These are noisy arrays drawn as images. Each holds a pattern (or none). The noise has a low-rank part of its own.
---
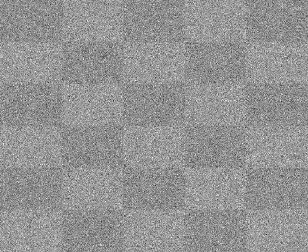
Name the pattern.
a checkerboard
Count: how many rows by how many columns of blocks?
6 by 5
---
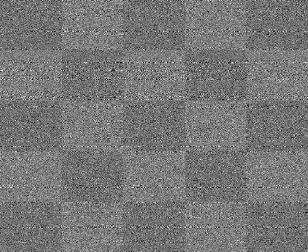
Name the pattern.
a checkerboard
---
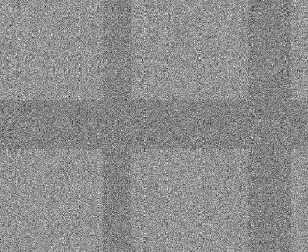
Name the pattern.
bands of rows crossing bands of columns
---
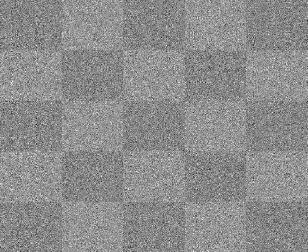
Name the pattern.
a checkerboard
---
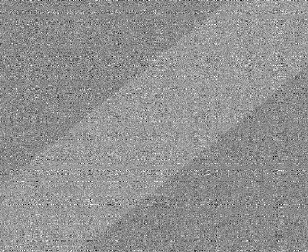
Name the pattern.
a diagonal band
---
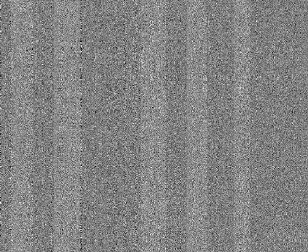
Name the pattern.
bands of columns
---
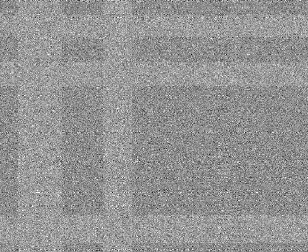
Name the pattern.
bands of rows crossing bands of columns
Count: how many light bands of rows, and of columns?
3 and 2
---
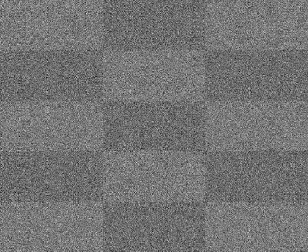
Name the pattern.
a checkerboard
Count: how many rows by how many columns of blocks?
5 by 3
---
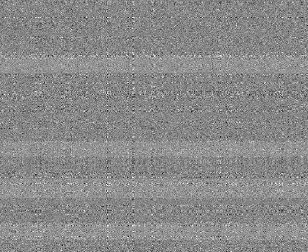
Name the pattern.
bands of rows
